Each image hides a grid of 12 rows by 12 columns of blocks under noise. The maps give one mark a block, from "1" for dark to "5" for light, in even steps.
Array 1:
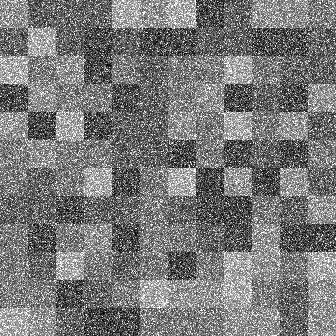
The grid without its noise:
4 2 2 2 5 4 5 1 2 4 4 3
2 5 2 1 2 1 1 2 2 1 1 2
5 3 4 1 3 2 3 3 5 3 2 2
1 4 3 3 1 2 3 4 1 2 1 4
4 1 5 1 2 2 4 3 5 3 4 2
3 4 3 3 2 2 1 3 1 2 1 3
3 2 3 5 1 3 5 1 4 1 4 2
2 2 1 2 2 3 2 1 1 3 2 4
3 1 3 4 1 3 3 2 1 4 1 1
3 2 5 3 2 3 1 3 5 4 3 5
3 3 1 2 3 5 4 4 5 3 2 4
5 4 2 1 1 3 3 3 4 4 2 4
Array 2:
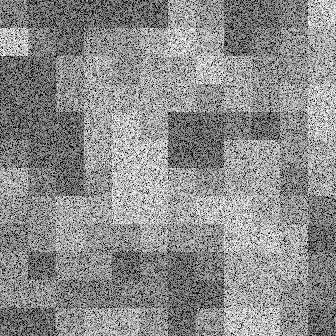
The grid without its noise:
2 1 1 1 1 1 4 3 1 1 2 5
5 2 1 3 3 4 5 4 1 2 3 4
1 1 3 4 3 4 4 5 4 3 3 4
1 1 3 4 4 4 4 3 4 3 4 5
1 1 1 4 5 4 1 1 2 1 3 5
2 1 1 4 5 5 1 1 4 4 3 4
4 2 1 3 5 5 4 3 4 4 2 4
3 3 4 4 5 5 4 5 5 4 3 2
2 3 4 3 3 4 3 3 5 5 4 1
3 1 3 3 1 2 1 2 4 4 4 2
3 3 2 2 2 2 1 1 4 4 3 2
1 1 3 4 4 3 1 3 5 5 3 1
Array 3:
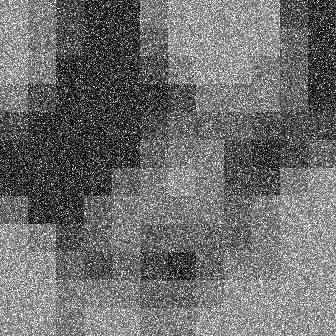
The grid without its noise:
5 4 2 1 1 4 5 5 5 5 2 1
5 4 2 1 1 3 5 5 5 5 3 1
5 4 1 1 1 2 4 5 5 4 3 1
4 2 1 1 1 1 2 4 4 4 3 1
2 1 1 1 1 2 3 3 3 2 2 2
1 1 1 1 1 3 4 4 2 1 2 3
1 1 1 1 3 4 5 4 2 2 4 5
3 1 1 3 4 4 4 4 3 4 5 5
5 4 2 3 4 3 3 3 3 4 5 5
5 5 3 2 3 2 1 3 4 4 5 5
5 5 4 4 4 3 3 4 5 5 5 5
5 5 4 5 5 4 4 5 5 5 5 5
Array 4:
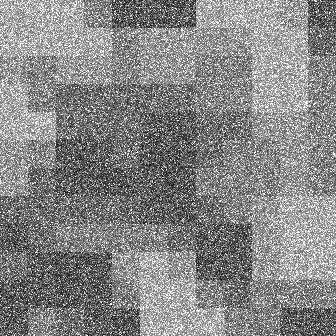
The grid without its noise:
5 5 5 3 1 1 1 5 5 5 4 1
5 5 5 5 3 4 4 4 4 5 5 2
4 3 4 4 3 4 4 3 3 5 5 3
5 3 2 2 2 2 2 3 3 5 5 3
5 5 2 2 2 1 1 2 2 4 4 3
4 3 1 1 2 1 1 2 3 3 4 3
4 2 1 1 1 1 1 3 3 3 4 3
2 2 2 2 2 1 1 2 3 4 5 5
1 2 3 3 3 3 2 1 1 4 5 5
2 1 1 1 4 5 4 1 1 4 5 5
1 1 1 1 3 5 5 3 2 3 3 3
1 3 2 1 1 5 5 5 3 3 1 1
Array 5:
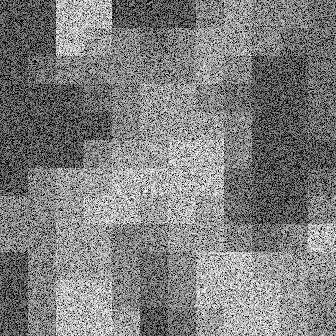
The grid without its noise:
1 1 5 5 1 1 1 3 4 3 3 2
1 1 5 4 3 2 3 4 4 3 2 2
1 2 3 3 3 3 3 4 3 1 1 2
1 1 1 2 3 4 4 3 2 1 1 2
1 1 1 1 3 4 4 4 3 1 1 2
1 1 1 3 4 4 5 5 3 1 1 1
1 3 4 4 5 5 5 5 2 1 1 2
3 3 4 5 5 4 5 4 2 1 1 3
3 3 4 4 3 3 4 4 3 2 3 5
1 3 4 4 3 2 3 5 5 4 4 4
1 3 5 5 3 2 3 5 5 5 4 3
1 3 5 5 4 1 2 4 5 5 4 3
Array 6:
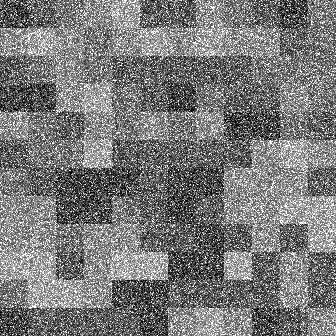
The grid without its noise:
1 2 3 4 5 2 2 4 3 2 1 3
4 5 4 3 4 5 4 5 4 4 2 3
2 3 4 3 2 2 2 2 2 3 3 3
1 1 4 5 3 2 1 3 2 2 4 3
4 3 2 4 3 4 3 4 1 1 3 2
2 3 3 5 2 2 2 2 2 4 5 4
3 2 1 1 1 2 1 1 4 4 4 2
4 4 1 1 3 2 1 2 4 4 5 5
4 4 3 4 4 2 2 1 2 4 2 5
5 5 2 4 5 5 1 1 5 2 4 2
3 5 5 4 1 1 2 2 2 2 4 2
1 2 2 2 2 1 4 5 4 1 2 4
